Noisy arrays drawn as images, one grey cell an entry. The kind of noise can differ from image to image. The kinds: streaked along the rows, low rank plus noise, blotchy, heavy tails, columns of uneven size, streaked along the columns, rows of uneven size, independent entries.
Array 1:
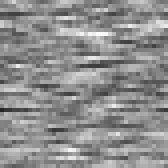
streaked along the rows
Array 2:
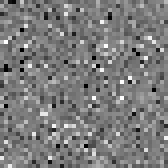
heavy tails
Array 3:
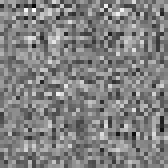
low rank plus noise
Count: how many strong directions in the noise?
three or four
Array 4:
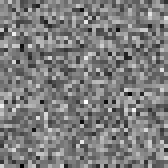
independent entries
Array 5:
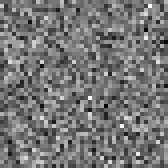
independent entries
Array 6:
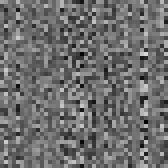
columns of uneven size
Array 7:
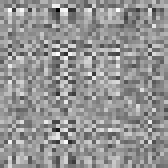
low rank plus noise
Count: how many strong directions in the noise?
one
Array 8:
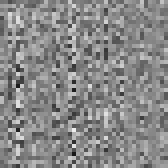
columns of uneven size
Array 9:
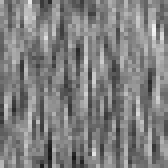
streaked along the columns
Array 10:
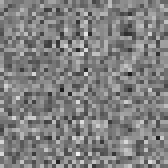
low rank plus noise
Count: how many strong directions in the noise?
two
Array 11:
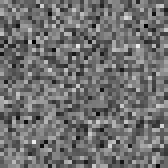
independent entries
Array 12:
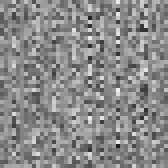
columns of uneven size
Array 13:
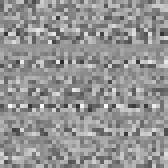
rows of uneven size
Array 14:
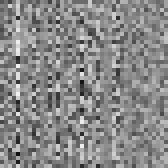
columns of uneven size
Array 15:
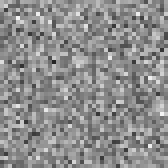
independent entries
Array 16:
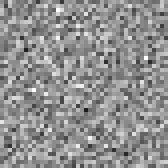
independent entries
